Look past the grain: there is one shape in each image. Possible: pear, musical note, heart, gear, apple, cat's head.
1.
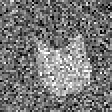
cat's head
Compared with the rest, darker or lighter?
lighter
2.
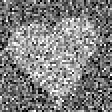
heart
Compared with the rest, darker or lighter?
lighter
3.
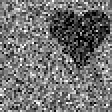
heart
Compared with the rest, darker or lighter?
darker
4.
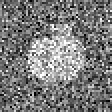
apple
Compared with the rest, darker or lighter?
lighter
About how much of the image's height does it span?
half
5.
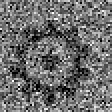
gear
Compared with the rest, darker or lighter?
darker
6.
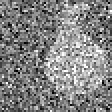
pear
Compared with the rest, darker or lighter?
lighter
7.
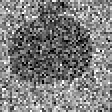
apple
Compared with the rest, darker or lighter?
darker
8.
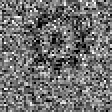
gear
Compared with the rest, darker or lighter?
darker
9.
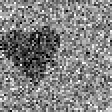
heart
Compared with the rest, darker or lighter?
darker
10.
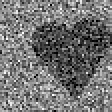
heart
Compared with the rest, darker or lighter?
darker
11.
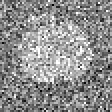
apple
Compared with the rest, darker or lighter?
lighter
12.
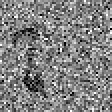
musical note
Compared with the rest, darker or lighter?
darker
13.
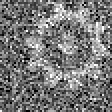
gear
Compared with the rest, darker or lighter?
lighter
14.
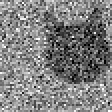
cat's head
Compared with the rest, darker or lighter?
darker
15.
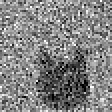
cat's head
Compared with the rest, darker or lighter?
darker
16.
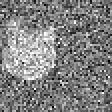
cat's head
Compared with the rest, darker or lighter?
lighter
